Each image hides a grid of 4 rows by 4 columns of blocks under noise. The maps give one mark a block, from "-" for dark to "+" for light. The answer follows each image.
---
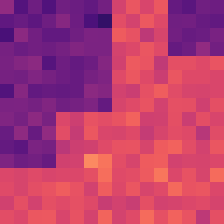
- - + -
- - + +
- + + +
+ + + +
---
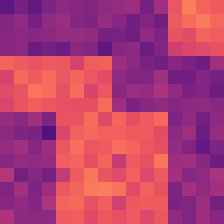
- - - +
+ + - -
- + + -
- + + -
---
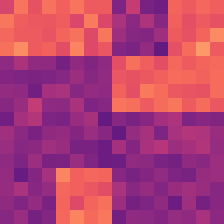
+ + - +
- - + +
- - - -
- + - -
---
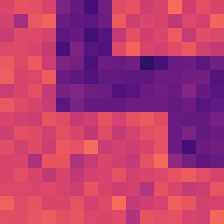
+ - + +
+ - - -
+ + + -
+ + + +
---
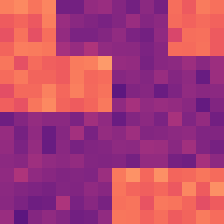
+ - - +
+ + - -
- - - -
- - + +
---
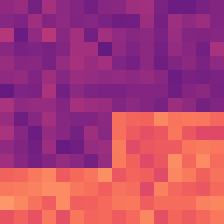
- - - -
- - - -
- - + +
+ + + +
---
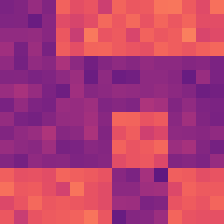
- + + +
- - - -
- - + -
+ + - +
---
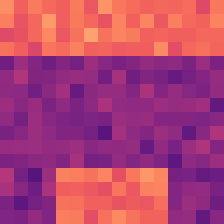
+ + + +
- - - -
- - - -
- + + -
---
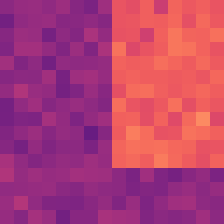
- - + +
- - + +
- - + +
- - - -
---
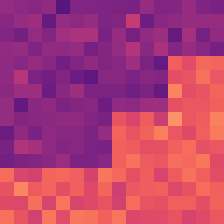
- - - -
- - - +
- - + +
+ + + +
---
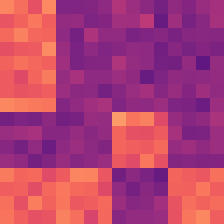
+ - - -
+ - - -
- - + -
+ + - +
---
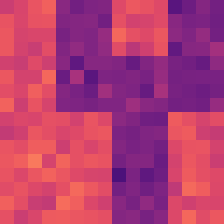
+ - + -
+ - - -
+ + - +
+ + - +
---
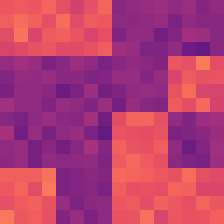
+ + - -
- - - +
- - + -
+ - + +
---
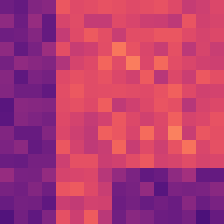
- + + +
- + + +
- + + +
- + - -
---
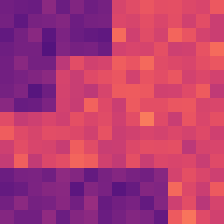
- - + +
- + + +
+ + + +
- - - +
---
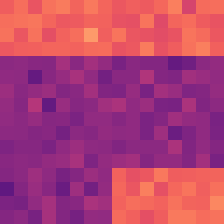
+ + + +
- - - -
- - - -
- - + +
